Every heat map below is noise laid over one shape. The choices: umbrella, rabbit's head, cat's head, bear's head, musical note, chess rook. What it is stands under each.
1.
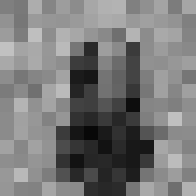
dark rabbit's head
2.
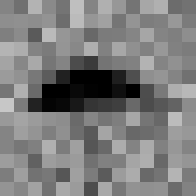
dark umbrella
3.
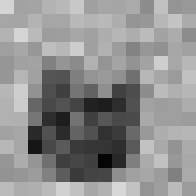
dark cat's head
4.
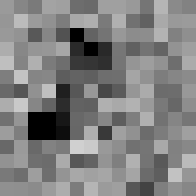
dark musical note
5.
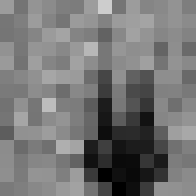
dark rabbit's head
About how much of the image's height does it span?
two thirds
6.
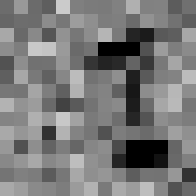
dark musical note
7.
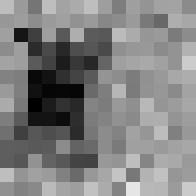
dark chess rook
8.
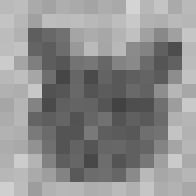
dark bear's head
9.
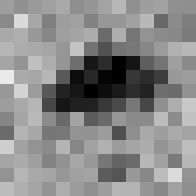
dark umbrella
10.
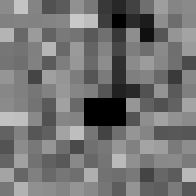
dark musical note
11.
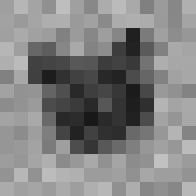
dark bear's head
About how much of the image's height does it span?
two thirds
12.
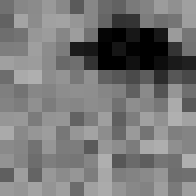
dark umbrella
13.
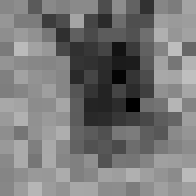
dark chess rook
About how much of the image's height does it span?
nearly all
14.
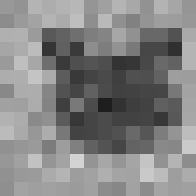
dark bear's head
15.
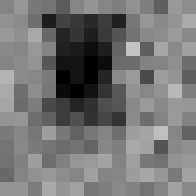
dark chess rook
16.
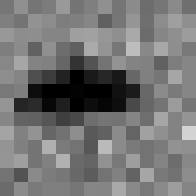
dark umbrella
